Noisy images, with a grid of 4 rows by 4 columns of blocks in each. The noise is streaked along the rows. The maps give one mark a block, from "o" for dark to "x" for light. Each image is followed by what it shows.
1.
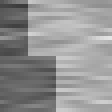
o x x x
o x x x
o o x x
o o x x
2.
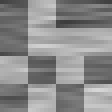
o x o o
o x x x
x o x o
o x o x
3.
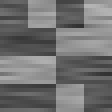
o x o x
o o x x
x x o o
o o x o
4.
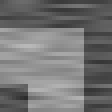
o o o o
x x x o
x x x o
o x x o
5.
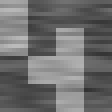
x o o o
x o x o
o x x o
o o x o
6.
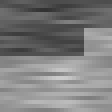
o o o o
o o o x
x x x x
x x x x
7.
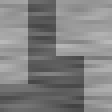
x o x x
x o x x
x o o x
o o o x
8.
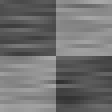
o o x x
o o x x
x x o o
x x o o
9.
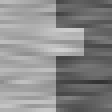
x x o o
x x x o
x x o o
x x o o
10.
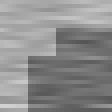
x x x x
x x o o
x o o o
x o o o
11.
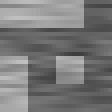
x x x o
o o o o
x o x o
x o o o
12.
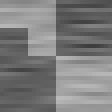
x x o o
o x o o
o o x x
o o x x
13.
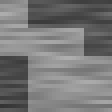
x o o o
x x x o
o x x x
o x x x
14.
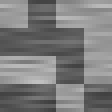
x o x x
o o o x
x x o x
o o x o
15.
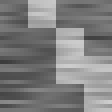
o x o o
o o x o
o o x x
o o o x
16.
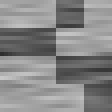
x x o x
o o x x
x x o o
x x x o
